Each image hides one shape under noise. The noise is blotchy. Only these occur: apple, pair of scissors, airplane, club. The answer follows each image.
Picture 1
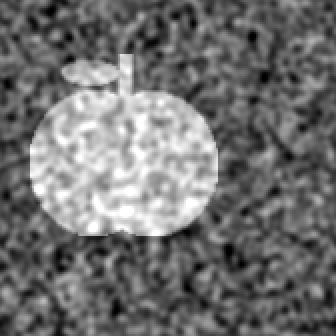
apple
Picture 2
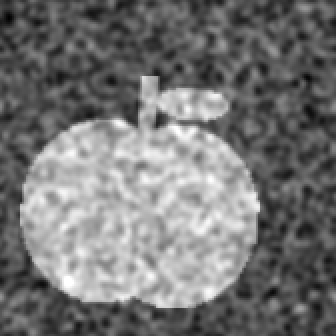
apple
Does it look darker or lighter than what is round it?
lighter
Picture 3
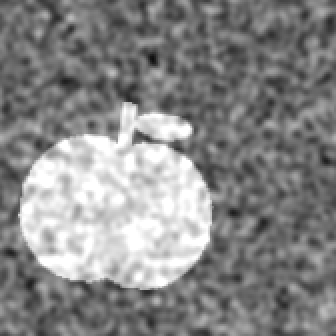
apple
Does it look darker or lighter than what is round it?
lighter
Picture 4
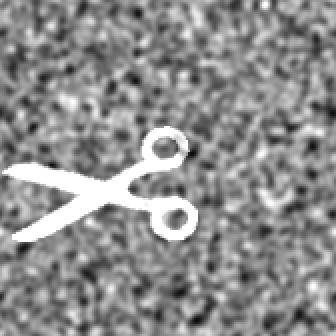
pair of scissors
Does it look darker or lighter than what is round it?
lighter
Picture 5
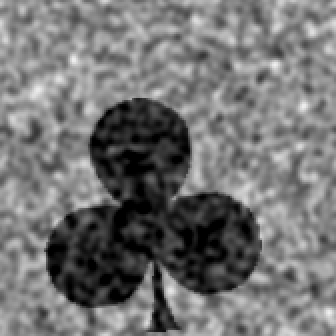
club
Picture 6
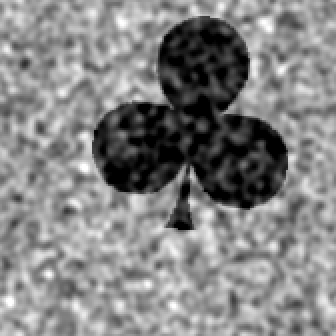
club
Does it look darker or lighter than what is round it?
darker
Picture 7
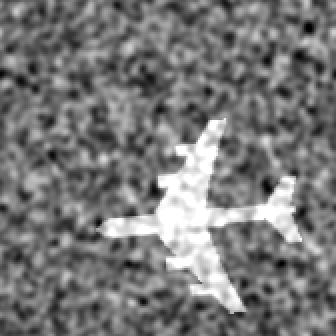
airplane
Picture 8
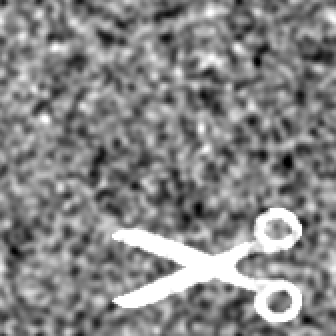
pair of scissors
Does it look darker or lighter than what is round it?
lighter
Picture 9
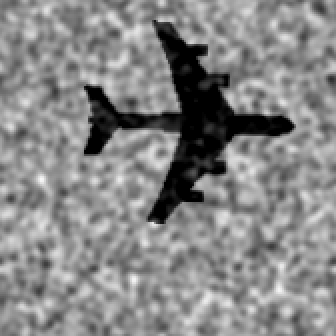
airplane
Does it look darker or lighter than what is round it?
darker
